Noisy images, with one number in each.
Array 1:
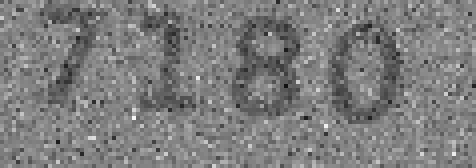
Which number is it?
7180
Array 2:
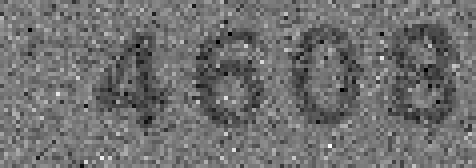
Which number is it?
4608
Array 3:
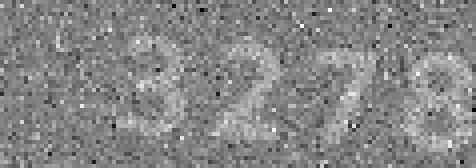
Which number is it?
3278
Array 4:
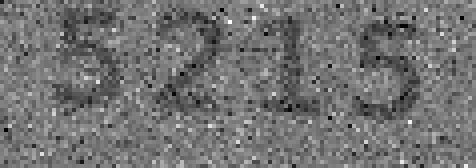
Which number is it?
5215
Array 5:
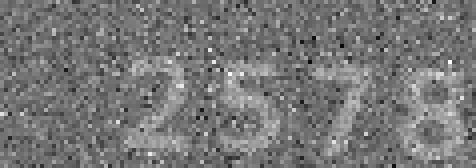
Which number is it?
2578
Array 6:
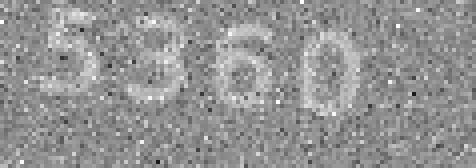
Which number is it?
5360
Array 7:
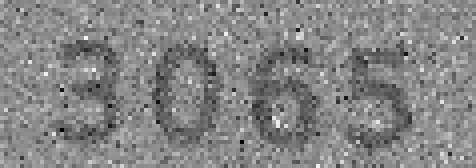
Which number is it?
3065
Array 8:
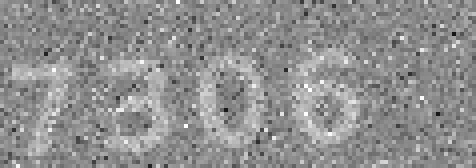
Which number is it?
7306
